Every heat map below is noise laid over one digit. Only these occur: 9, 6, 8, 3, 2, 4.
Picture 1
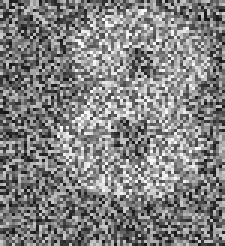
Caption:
light 8
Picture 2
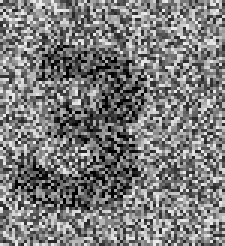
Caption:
dark 3
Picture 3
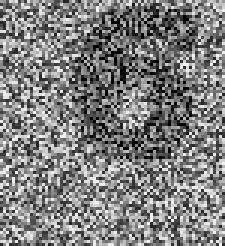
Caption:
dark 6
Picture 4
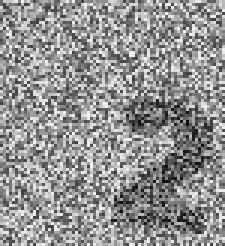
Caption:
dark 2
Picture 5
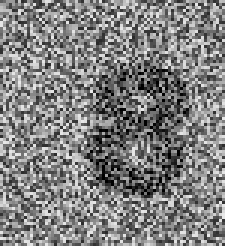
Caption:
dark 8
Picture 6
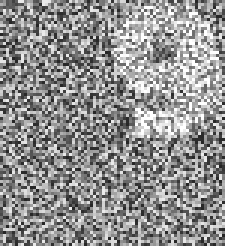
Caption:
light 9
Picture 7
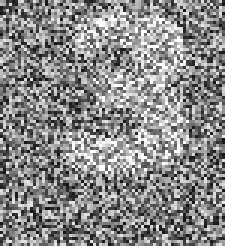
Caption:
light 3
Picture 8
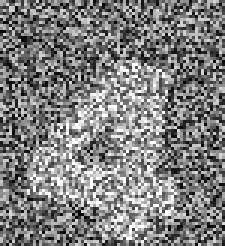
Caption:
light 4
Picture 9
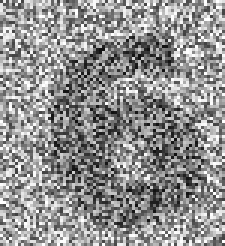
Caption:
dark 6
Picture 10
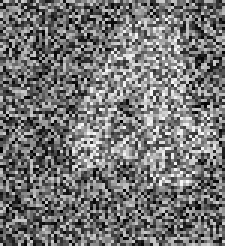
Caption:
light 4
